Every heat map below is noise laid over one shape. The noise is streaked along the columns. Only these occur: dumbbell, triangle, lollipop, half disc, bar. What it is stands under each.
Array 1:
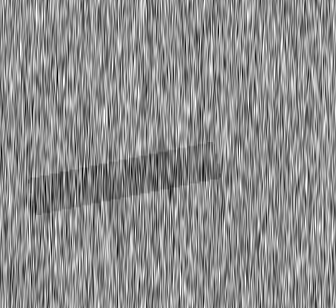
bar
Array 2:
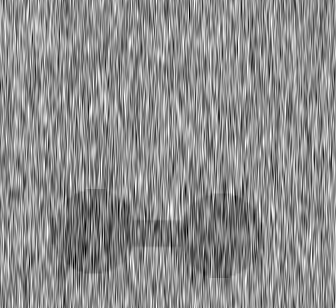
dumbbell
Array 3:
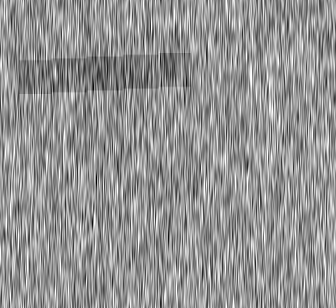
bar
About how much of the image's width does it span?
half
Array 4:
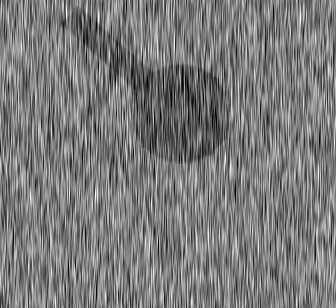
lollipop
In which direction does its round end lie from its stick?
down and right
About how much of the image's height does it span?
half
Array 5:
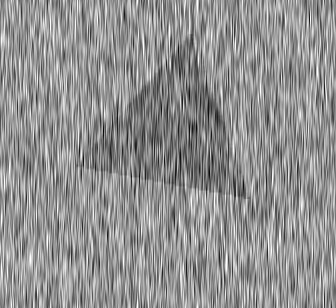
triangle
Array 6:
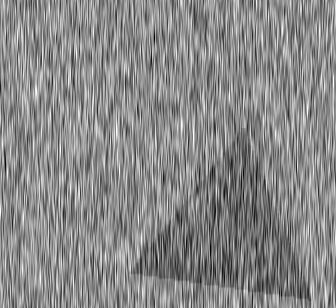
triangle
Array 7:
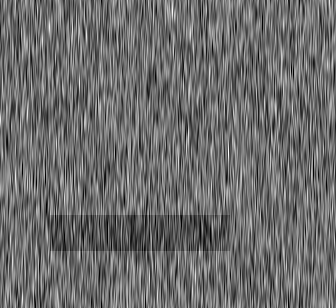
bar
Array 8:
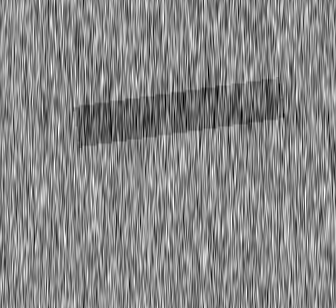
bar
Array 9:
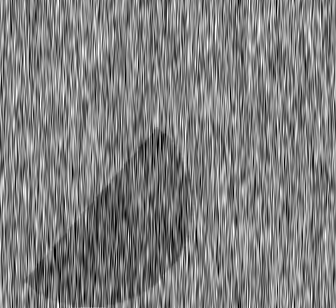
half disc
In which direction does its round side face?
down and right
